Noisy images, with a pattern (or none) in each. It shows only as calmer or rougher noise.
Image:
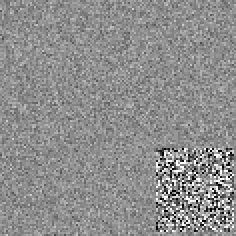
one block
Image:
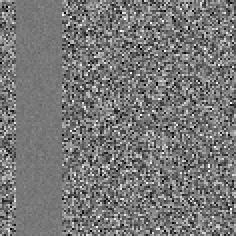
one band of columns
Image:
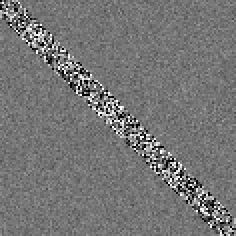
a diagonal band
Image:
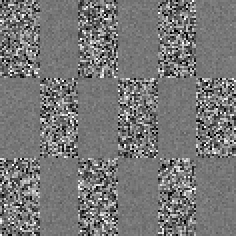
a checkerboard
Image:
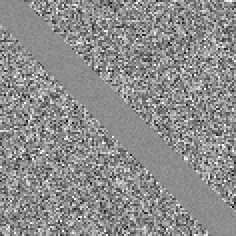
a diagonal band
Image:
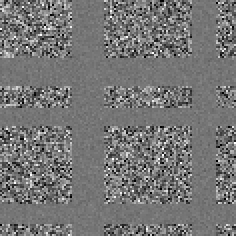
bands of rows crossing bands of columns
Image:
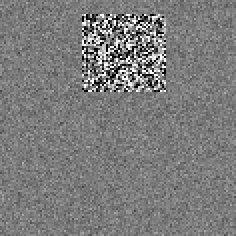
one block
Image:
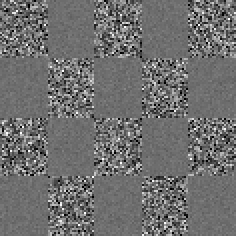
a checkerboard
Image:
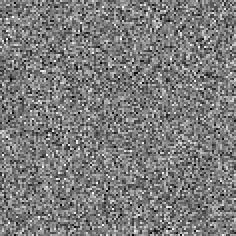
only noise
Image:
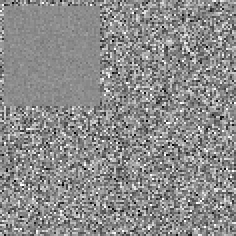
one block
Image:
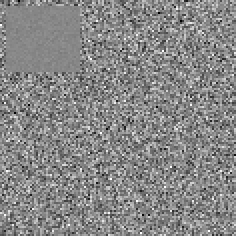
one block
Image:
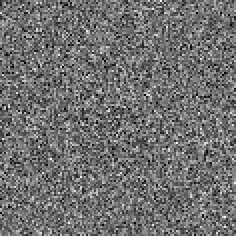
only noise
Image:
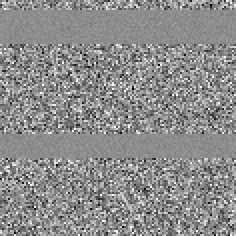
bands of rows
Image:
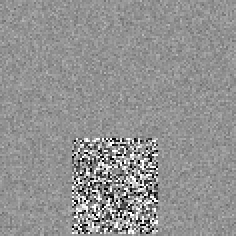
one block
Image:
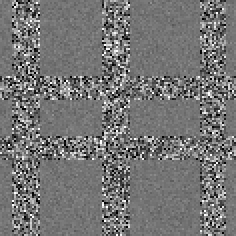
bands of rows crossing bands of columns
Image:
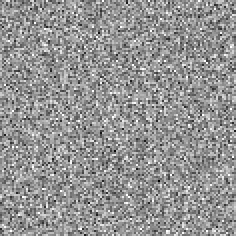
only noise
